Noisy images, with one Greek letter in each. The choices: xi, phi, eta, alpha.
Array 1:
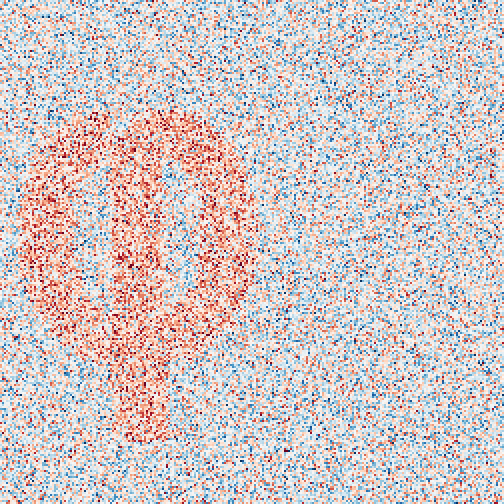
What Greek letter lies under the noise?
phi
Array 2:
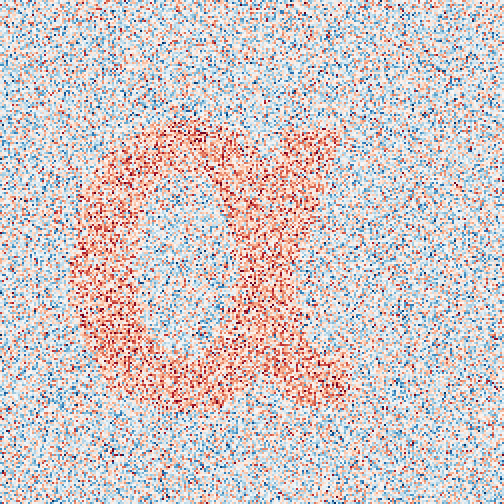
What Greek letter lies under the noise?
alpha
